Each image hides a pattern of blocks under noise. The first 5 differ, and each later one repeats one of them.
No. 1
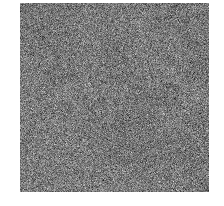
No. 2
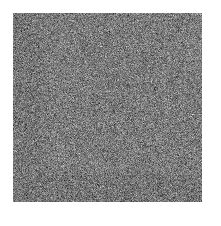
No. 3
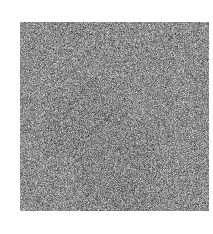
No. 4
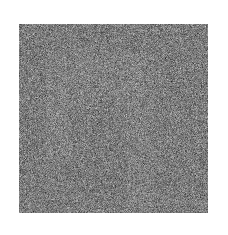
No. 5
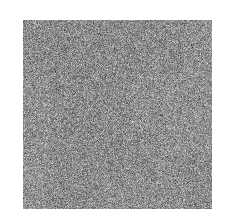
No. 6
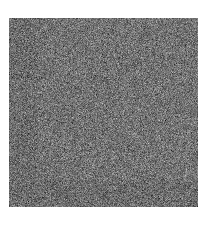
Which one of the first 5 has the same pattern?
2
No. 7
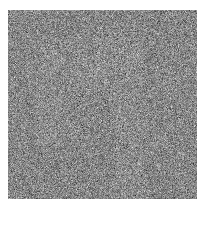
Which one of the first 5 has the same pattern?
4
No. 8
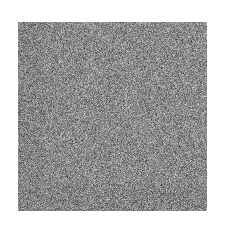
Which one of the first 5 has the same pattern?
2
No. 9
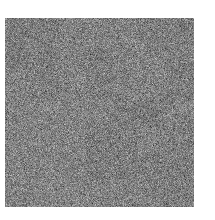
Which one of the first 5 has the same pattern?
1
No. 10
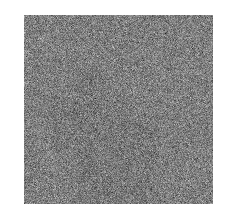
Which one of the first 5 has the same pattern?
3
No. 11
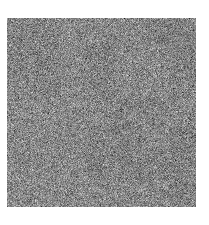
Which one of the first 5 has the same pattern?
1
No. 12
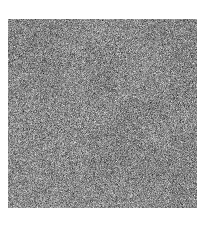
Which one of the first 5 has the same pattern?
1
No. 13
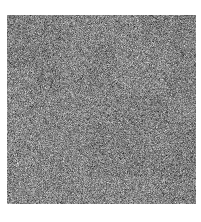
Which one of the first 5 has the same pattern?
1
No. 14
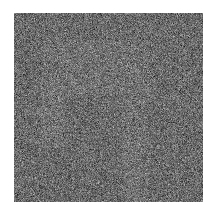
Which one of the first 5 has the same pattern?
4
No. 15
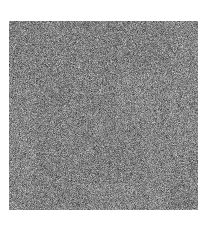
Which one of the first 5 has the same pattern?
5
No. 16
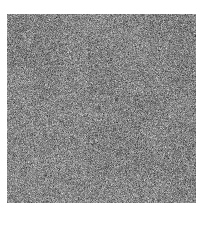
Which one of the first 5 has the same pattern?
1
